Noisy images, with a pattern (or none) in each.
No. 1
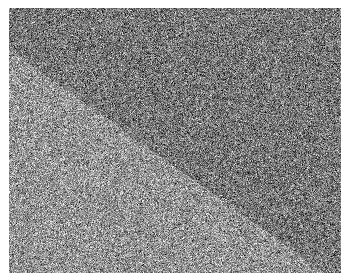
a sharp edge
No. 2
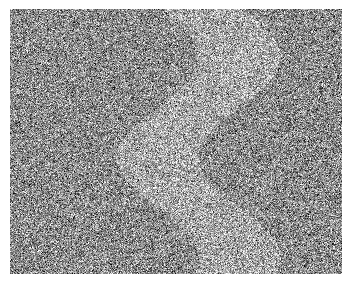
a wavy band
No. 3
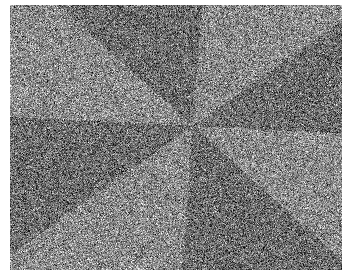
spokes from one point
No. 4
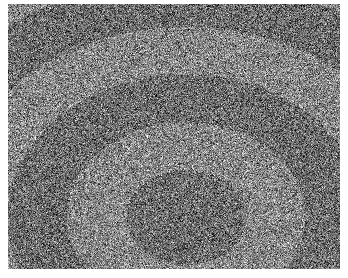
rings round one point
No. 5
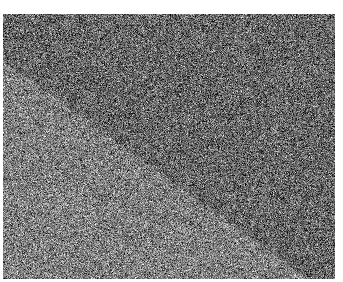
a sharp edge
